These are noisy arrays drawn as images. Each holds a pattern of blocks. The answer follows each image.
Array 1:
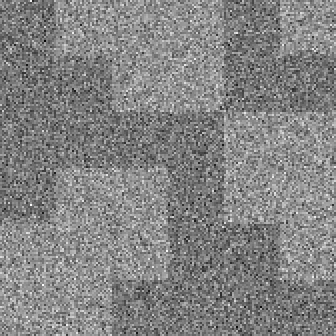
mirrored about the diagonal from the bottom left
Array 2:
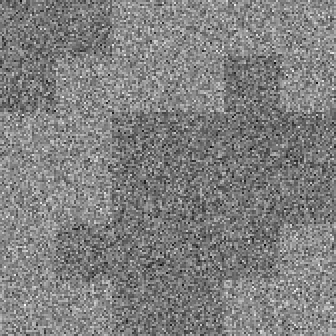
mirrored about the diagonal from the top left
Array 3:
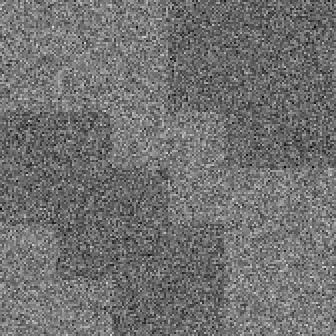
mirrored about the diagonal from the bottom left
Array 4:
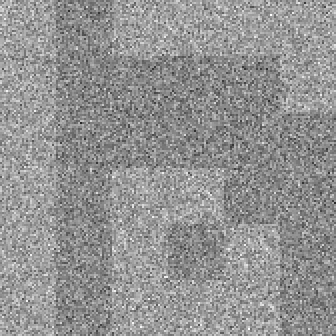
no symmetry
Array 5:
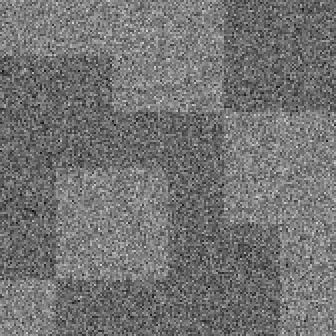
mirrored about the diagonal from the bottom left
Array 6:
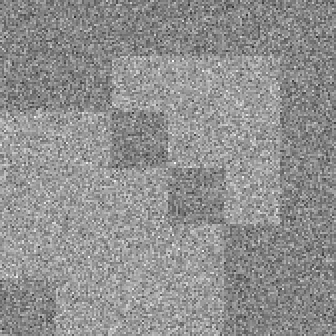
mirrored about the diagonal from the bottom left
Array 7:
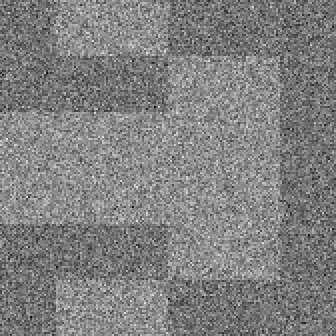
top and bottom mirror each other
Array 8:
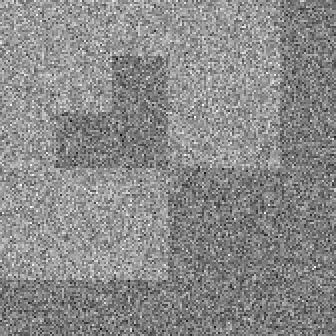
mirrored about the diagonal from the top left
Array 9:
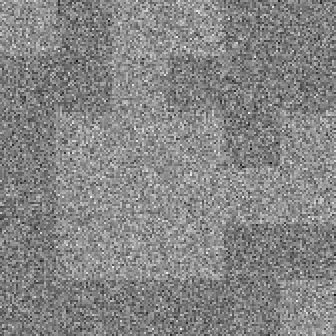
mirrored about the diagonal from the bottom left
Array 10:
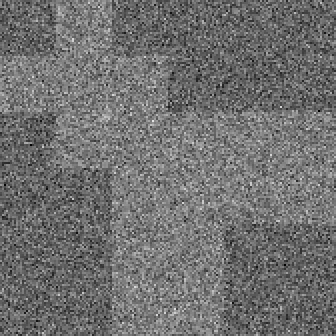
mirrored about the diagonal from the top left
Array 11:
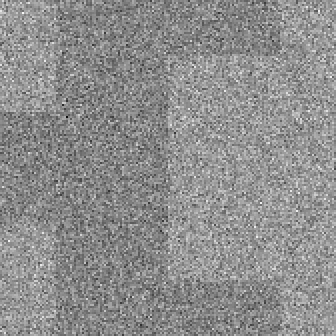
top and bottom mirror each other
